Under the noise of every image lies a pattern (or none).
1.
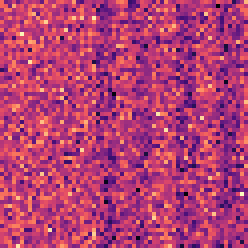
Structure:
bands of columns
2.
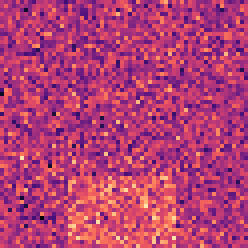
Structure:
one block
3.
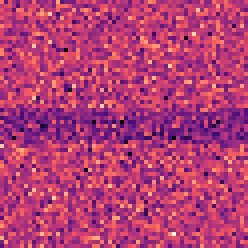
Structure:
one band of rows
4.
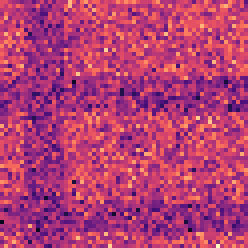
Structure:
bands of rows crossing bands of columns
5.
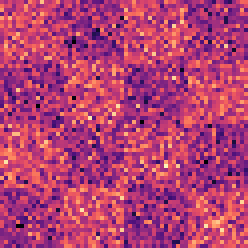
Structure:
a checkerboard
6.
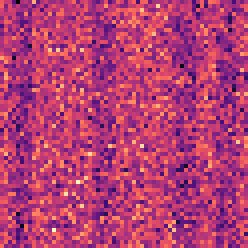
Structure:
bands of columns
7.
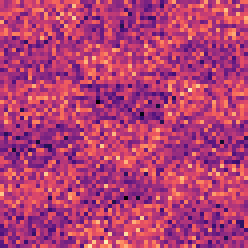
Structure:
a checkerboard
